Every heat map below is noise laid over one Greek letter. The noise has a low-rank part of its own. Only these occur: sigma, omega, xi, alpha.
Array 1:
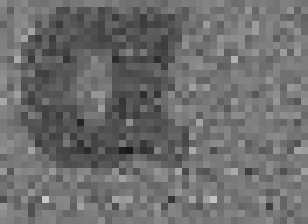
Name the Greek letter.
alpha
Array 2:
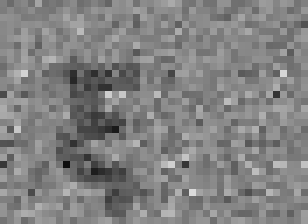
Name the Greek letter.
xi
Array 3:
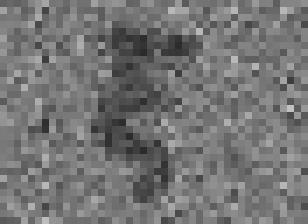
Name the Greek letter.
xi
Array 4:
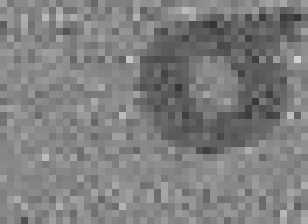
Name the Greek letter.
sigma
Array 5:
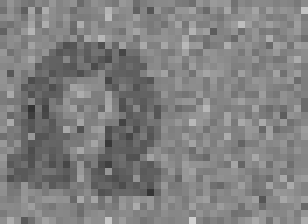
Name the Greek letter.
omega
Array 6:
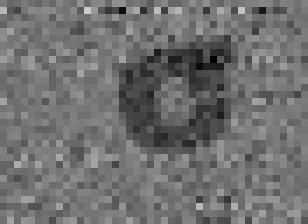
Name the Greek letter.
sigma
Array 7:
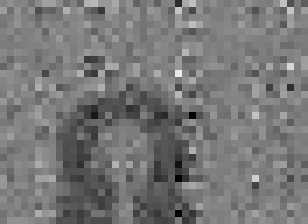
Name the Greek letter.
omega
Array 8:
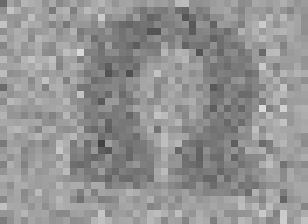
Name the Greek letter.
omega
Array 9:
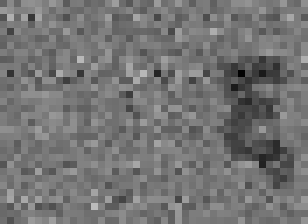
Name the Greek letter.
xi
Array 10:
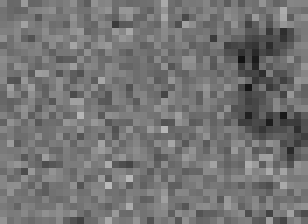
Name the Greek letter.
xi
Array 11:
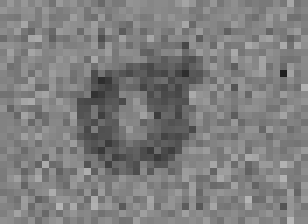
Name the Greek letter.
sigma
